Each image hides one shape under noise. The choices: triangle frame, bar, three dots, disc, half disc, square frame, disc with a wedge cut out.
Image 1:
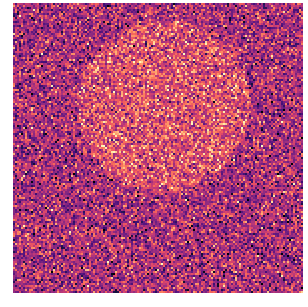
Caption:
light disc
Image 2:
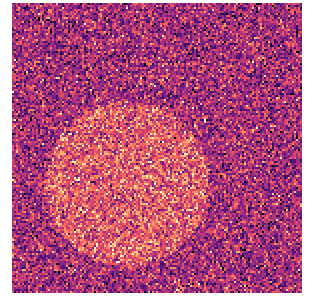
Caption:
light disc
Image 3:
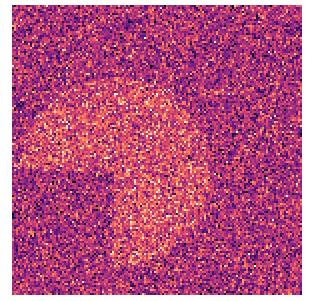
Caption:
light disc with a wedge cut out
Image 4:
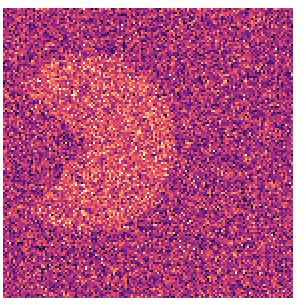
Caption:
light disc with a wedge cut out
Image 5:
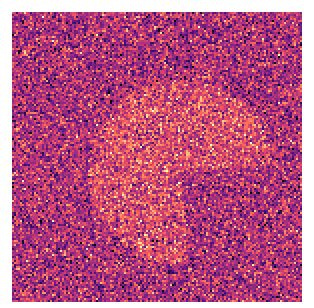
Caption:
light disc with a wedge cut out
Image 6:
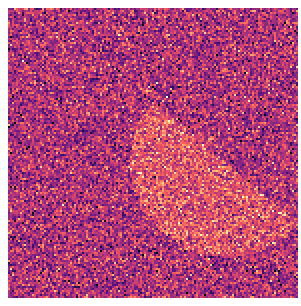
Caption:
light half disc
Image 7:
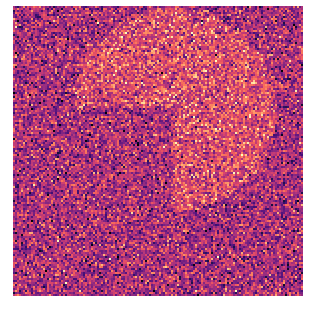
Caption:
light disc with a wedge cut out
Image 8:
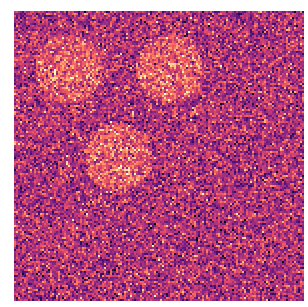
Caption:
light three dots
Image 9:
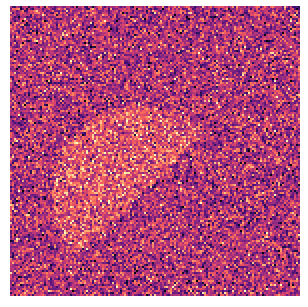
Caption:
light half disc
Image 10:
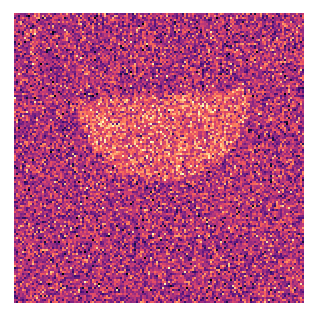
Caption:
light half disc
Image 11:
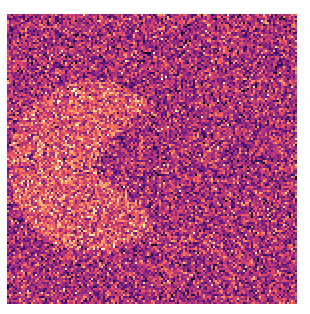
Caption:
light disc with a wedge cut out
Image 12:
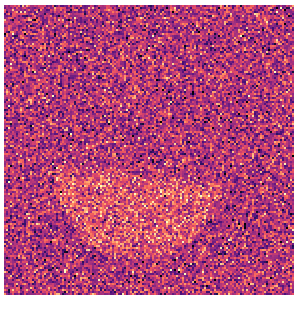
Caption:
light half disc
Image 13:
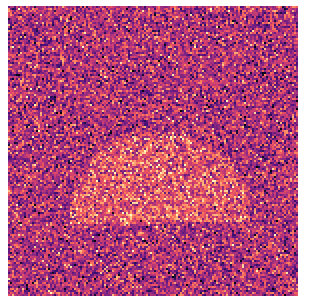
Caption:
light half disc
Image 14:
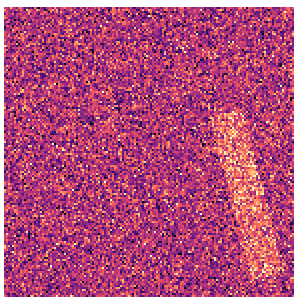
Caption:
light bar
